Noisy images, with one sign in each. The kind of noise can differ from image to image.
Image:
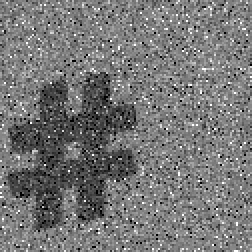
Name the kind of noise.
heavy tails
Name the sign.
hash sign
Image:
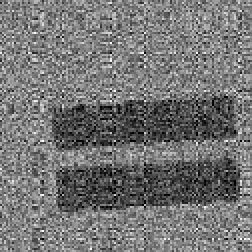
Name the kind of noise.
low rank plus noise
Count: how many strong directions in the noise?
two
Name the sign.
equals sign
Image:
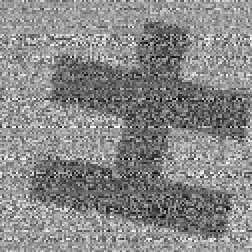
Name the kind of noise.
rows of uneven size
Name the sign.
plus-minus sign
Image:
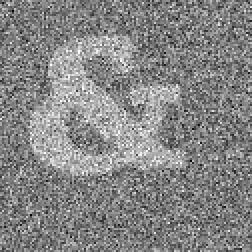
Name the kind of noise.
independent entries
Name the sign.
ampersand
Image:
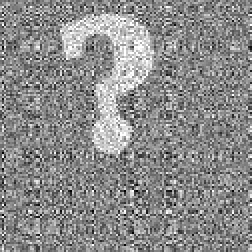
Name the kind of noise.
low rank plus noise
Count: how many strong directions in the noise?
two
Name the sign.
question mark
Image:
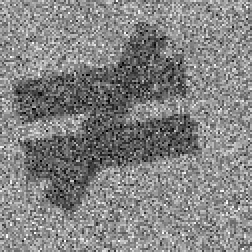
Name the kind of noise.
independent entries
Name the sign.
not-equal sign
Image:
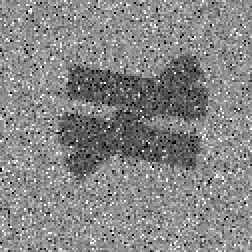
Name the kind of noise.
heavy tails
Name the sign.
not-equal sign
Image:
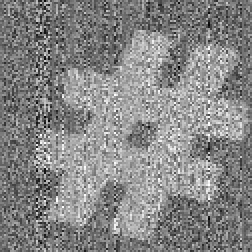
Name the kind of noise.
columns of uneven size
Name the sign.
hash sign
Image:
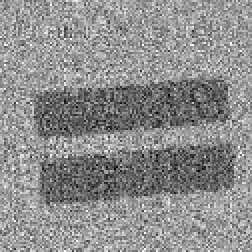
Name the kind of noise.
low rank plus noise
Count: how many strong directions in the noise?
five to eight
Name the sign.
equals sign
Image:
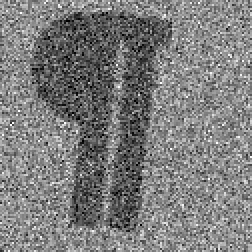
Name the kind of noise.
independent entries
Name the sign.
pilcrow
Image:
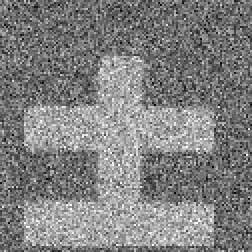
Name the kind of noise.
independent entries
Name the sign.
plus-minus sign
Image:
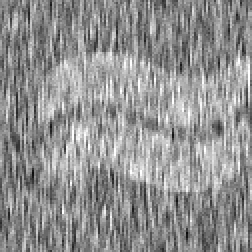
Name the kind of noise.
streaked along the columns
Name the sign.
approximately sign
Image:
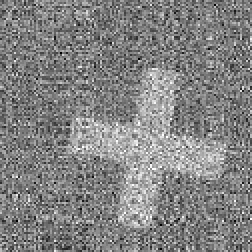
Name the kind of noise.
low rank plus noise
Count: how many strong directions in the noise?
three or four
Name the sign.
plus sign
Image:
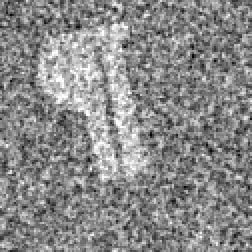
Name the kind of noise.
blotchy
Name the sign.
pilcrow
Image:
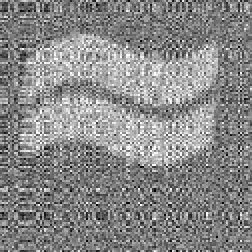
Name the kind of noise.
low rank plus noise
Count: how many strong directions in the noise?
one
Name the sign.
approximately sign
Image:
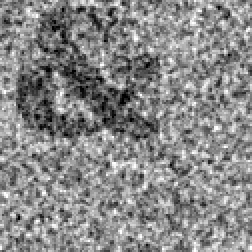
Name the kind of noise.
blotchy
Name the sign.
ampersand
